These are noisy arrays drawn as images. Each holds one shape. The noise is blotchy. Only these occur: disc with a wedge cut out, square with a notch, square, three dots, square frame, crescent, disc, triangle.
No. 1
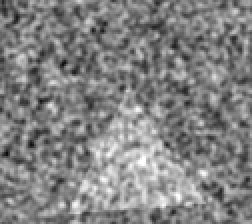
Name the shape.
triangle
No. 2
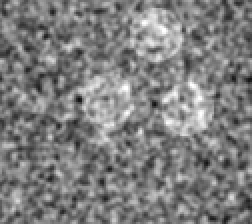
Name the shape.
three dots
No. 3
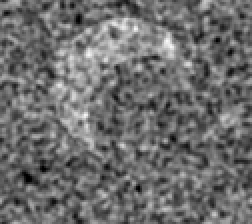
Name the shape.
crescent
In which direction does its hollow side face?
down and right
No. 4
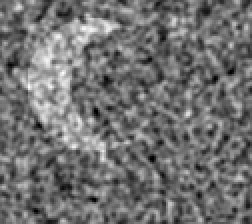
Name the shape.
crescent
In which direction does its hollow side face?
right
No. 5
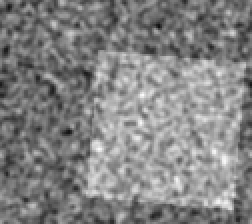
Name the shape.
square
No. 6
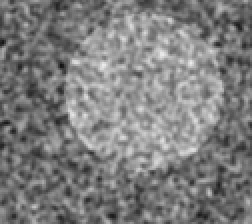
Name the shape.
disc
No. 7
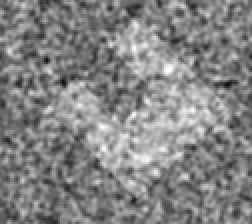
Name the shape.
square with a notch
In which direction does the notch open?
up and left
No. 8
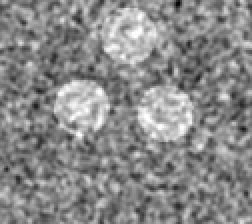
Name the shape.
three dots
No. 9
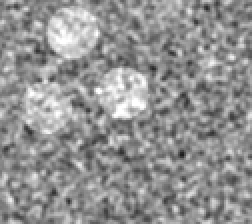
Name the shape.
three dots
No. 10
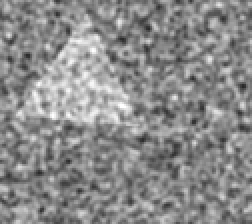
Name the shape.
triangle
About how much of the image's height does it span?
half
